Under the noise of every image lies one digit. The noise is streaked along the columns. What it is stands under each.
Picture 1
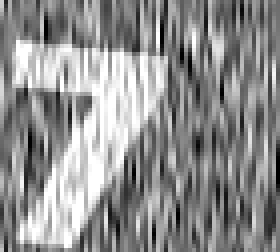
light 7
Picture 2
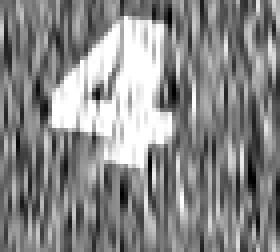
light 4
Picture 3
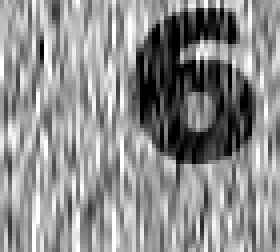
dark 6
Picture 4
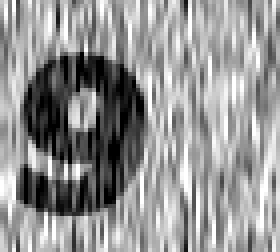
dark 9
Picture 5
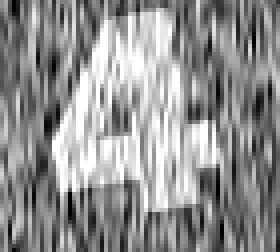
light 4
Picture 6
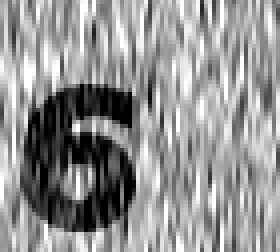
dark 6
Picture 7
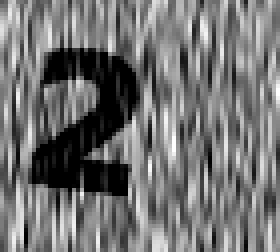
dark 2
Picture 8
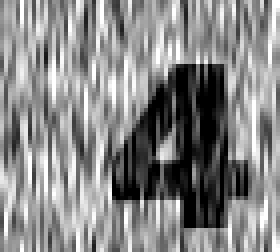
dark 4
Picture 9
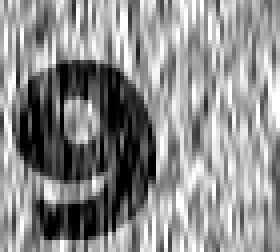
dark 9
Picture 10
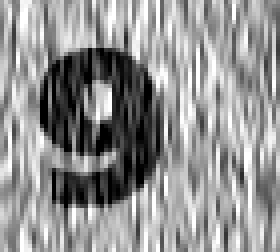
dark 9
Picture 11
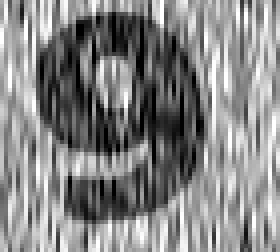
dark 9
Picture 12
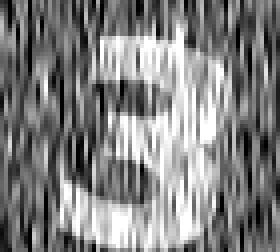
light 3
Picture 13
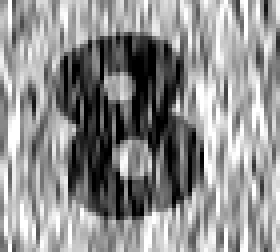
dark 8
